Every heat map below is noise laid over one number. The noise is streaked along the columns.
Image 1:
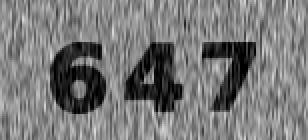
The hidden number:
647
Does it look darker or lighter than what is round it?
darker
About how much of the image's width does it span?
two thirds
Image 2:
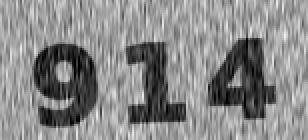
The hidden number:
914
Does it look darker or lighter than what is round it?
darker
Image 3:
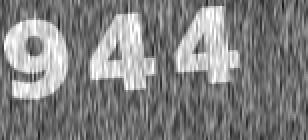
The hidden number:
944
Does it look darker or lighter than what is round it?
lighter
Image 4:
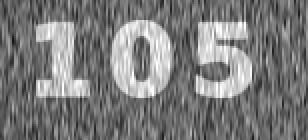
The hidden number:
105
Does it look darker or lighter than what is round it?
lighter
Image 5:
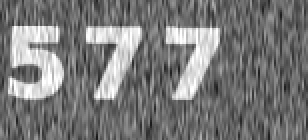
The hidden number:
577
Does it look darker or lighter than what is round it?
lighter
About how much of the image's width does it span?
two thirds
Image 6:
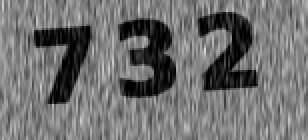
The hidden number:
732
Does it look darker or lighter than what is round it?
darker
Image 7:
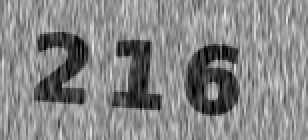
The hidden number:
216
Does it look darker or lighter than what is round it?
darker
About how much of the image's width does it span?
two thirds
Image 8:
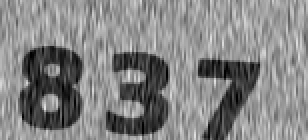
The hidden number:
837
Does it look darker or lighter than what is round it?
darker
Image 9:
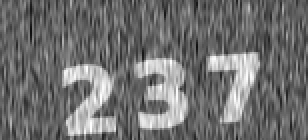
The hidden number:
237
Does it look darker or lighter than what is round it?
lighter
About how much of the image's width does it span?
two thirds
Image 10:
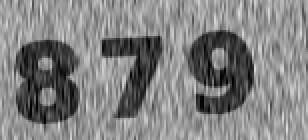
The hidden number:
879
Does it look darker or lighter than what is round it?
darker
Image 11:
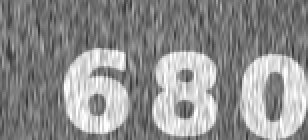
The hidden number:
680
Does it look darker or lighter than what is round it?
lighter
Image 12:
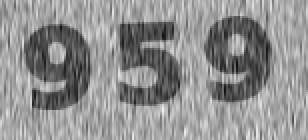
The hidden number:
959
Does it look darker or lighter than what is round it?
darker
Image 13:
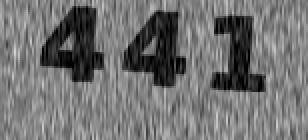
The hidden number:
441
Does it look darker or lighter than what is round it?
darker
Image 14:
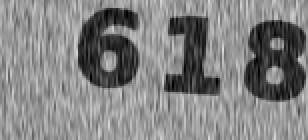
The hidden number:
618
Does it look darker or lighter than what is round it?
darker
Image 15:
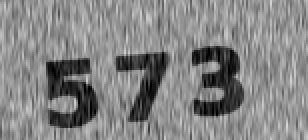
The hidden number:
573
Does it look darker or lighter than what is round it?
darker
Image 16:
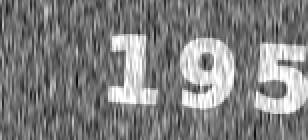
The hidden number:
195
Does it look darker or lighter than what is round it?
lighter
